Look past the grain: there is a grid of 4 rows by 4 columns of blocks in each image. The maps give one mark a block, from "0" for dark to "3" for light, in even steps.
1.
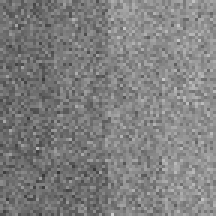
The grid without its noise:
0 1 3 3
0 1 2 3
0 1 2 3
0 0 2 3
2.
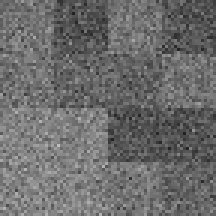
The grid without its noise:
2 0 2 0
2 1 1 2
3 3 0 0
3 3 2 1
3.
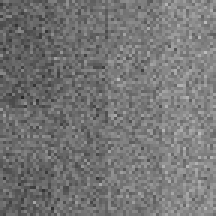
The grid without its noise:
0 1 2 3
0 1 2 3
1 1 2 3
0 1 2 3
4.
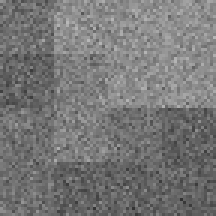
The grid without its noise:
1 3 3 3
0 2 3 3
1 2 1 0
1 0 0 0
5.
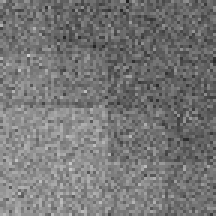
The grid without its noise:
1 0 0 0
2 1 0 0
3 3 1 0
3 3 2 1
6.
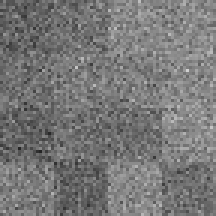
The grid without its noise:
0 1 3 3
1 2 2 3
0 1 1 3
2 0 3 1
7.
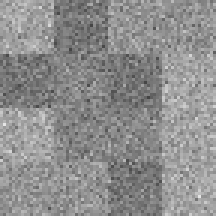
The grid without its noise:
3 0 2 2
0 1 0 3
3 1 1 3
2 2 0 3
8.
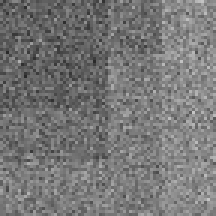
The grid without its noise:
0 0 1 3
0 0 2 3
1 1 2 3
2 2 2 3
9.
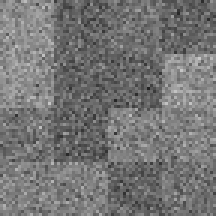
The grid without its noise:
3 0 1 0
3 0 0 3
1 0 2 2
2 2 0 1
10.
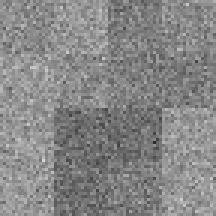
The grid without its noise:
2 3 1 2
3 2 1 1
3 0 0 3
3 0 1 3
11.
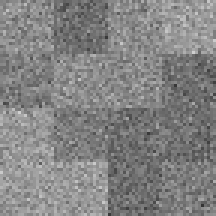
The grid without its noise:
2 0 2 3
1 2 2 0
3 1 0 0
3 3 0 1
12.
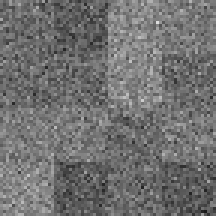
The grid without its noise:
1 0 3 2
1 1 3 1
2 2 1 2
3 0 1 0
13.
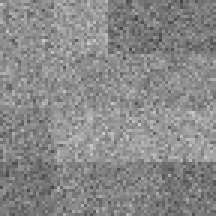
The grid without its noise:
2 3 0 0
2 2 2 2
1 3 3 3
0 1 1 0
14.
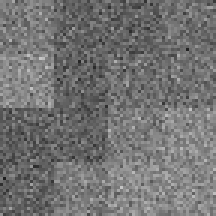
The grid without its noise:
2 0 0 1
3 0 1 1
0 0 2 3
0 2 3 3
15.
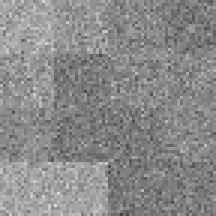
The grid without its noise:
3 2 1 0
2 0 1 1
1 0 0 1
3 3 0 0
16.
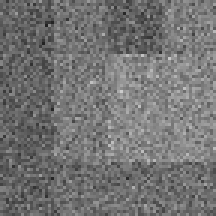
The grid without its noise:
0 1 0 2
0 2 3 3
0 2 3 3
0 1 1 1
